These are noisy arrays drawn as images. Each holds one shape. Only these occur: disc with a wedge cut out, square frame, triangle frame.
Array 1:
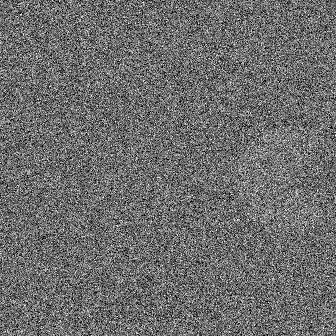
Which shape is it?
disc with a wedge cut out
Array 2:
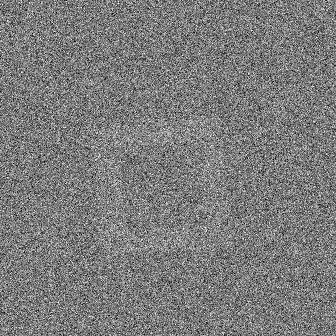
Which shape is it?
square frame
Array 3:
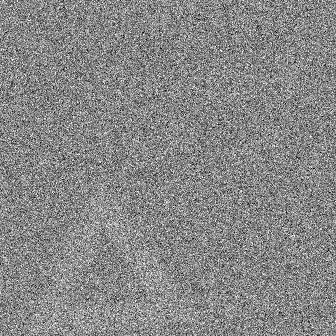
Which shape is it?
triangle frame
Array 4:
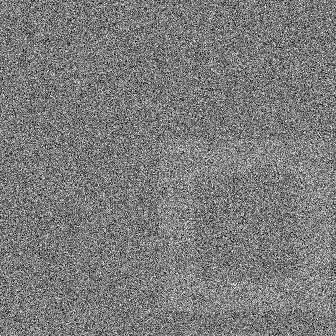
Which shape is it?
square frame
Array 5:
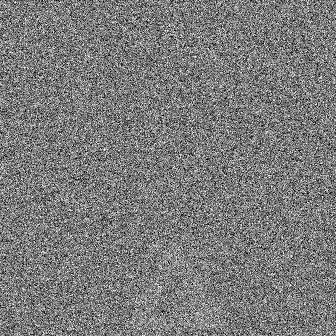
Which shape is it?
triangle frame
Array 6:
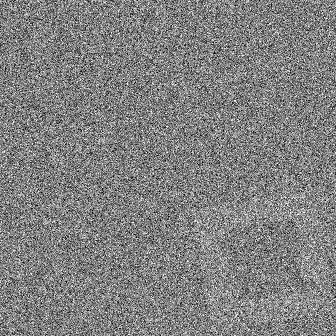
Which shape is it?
square frame
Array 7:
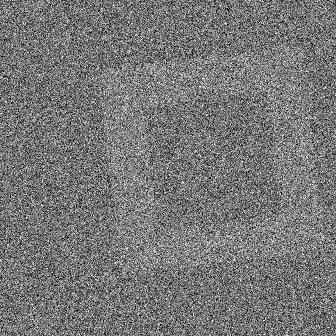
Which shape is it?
square frame
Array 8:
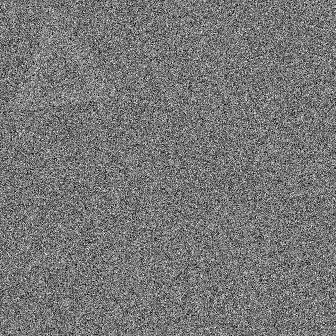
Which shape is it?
triangle frame
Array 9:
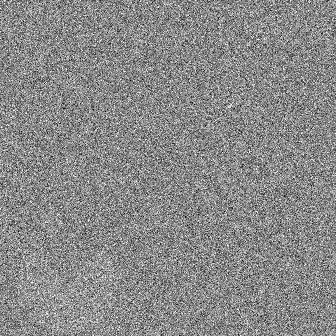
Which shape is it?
disc with a wedge cut out
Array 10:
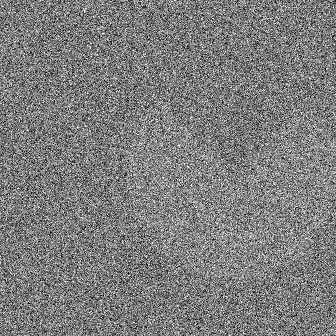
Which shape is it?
disc with a wedge cut out
